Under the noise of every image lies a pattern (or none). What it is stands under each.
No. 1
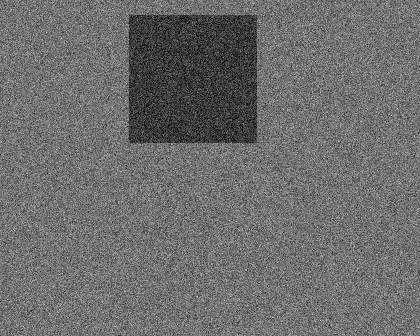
one block
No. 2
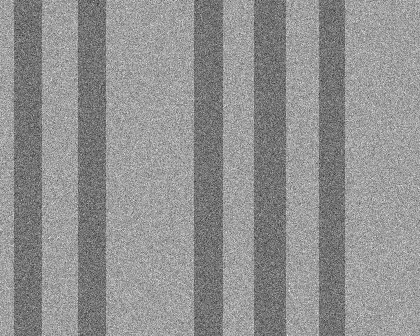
bands of columns
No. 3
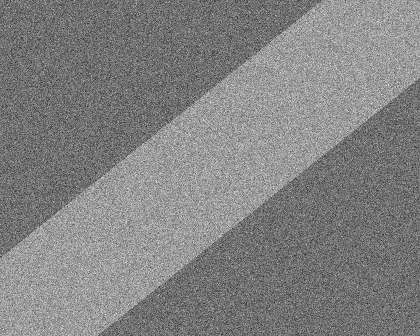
a diagonal band
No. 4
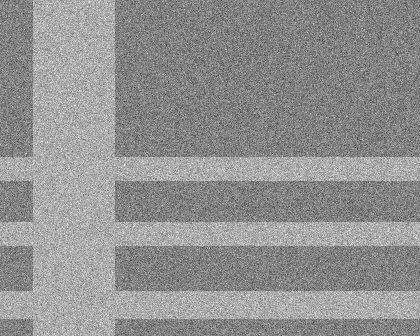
bands of rows crossing bands of columns
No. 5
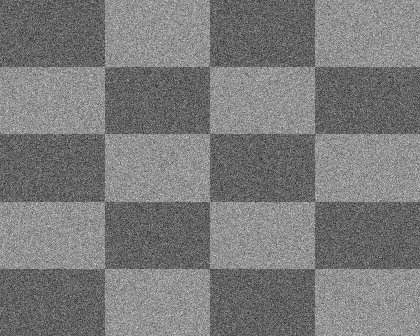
a checkerboard
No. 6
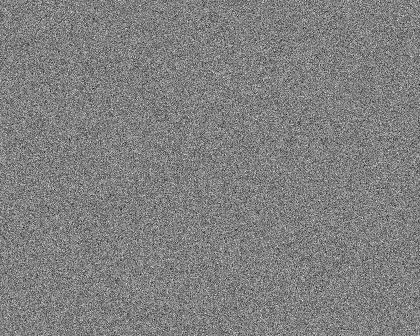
only noise
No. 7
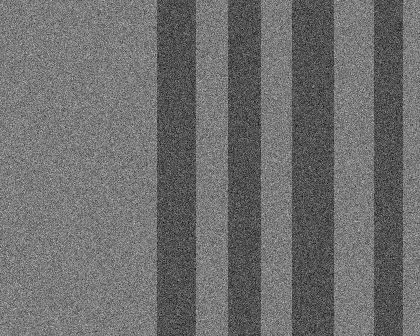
bands of columns
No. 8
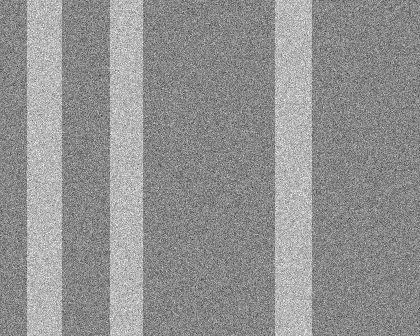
bands of columns
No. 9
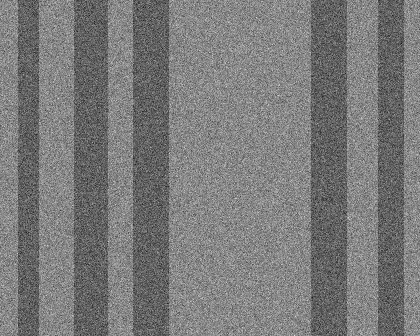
bands of columns
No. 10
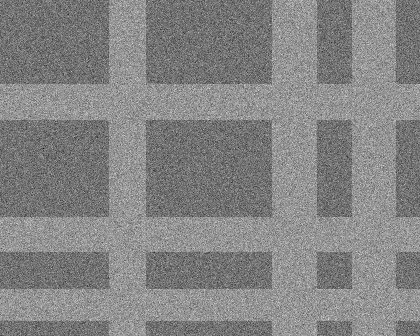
bands of rows crossing bands of columns
